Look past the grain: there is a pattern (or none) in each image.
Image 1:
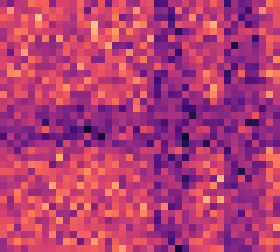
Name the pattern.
bands of rows crossing bands of columns
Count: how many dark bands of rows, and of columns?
1 and 2
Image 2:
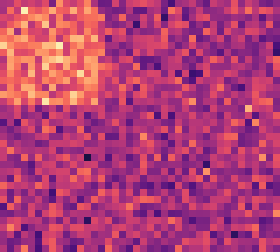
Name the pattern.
one block
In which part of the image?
top left
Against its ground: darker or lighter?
lighter
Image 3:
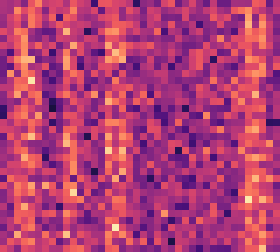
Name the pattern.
bands of columns
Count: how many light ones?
4
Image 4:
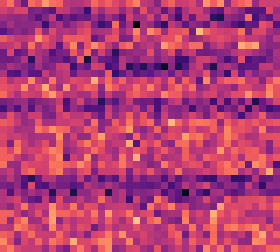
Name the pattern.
bands of rows
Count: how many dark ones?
4
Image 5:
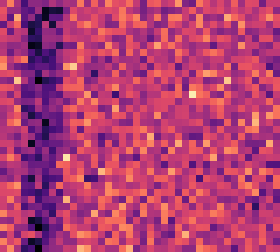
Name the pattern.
one band of columns
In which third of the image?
left
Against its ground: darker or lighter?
darker
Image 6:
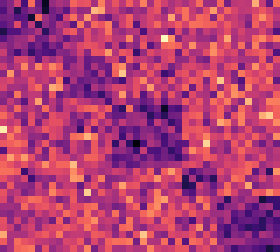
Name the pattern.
blocks along the diagonal
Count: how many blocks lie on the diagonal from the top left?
5
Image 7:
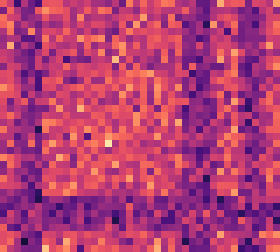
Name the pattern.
bands of rows crossing bands of columns
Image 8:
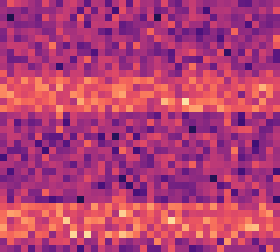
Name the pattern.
bands of rows
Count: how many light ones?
2
